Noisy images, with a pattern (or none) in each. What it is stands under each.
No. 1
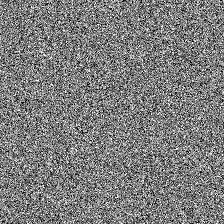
only noise
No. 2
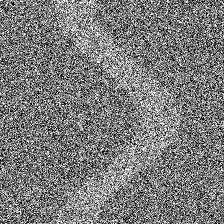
a wavy band
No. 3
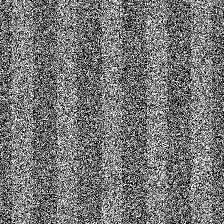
vertical stripes
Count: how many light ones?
5
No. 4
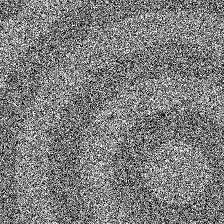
rings round one point
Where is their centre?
bottom right
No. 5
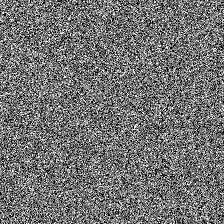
only noise
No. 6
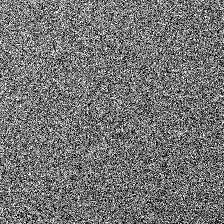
a smooth slope
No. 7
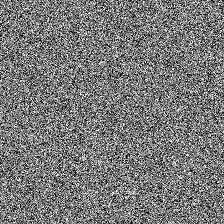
only noise
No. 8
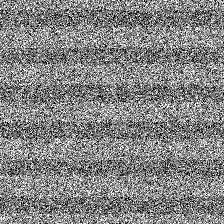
horizontal stripes
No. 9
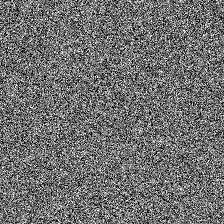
only noise
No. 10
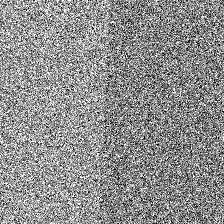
a sharp edge
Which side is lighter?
left
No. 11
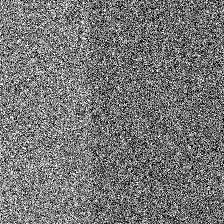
a sharp edge
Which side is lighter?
left
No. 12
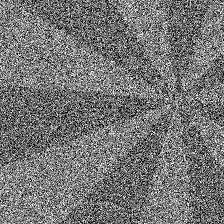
spokes from one point
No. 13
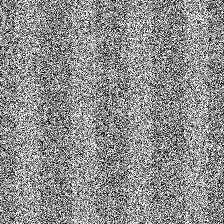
vertical stripes
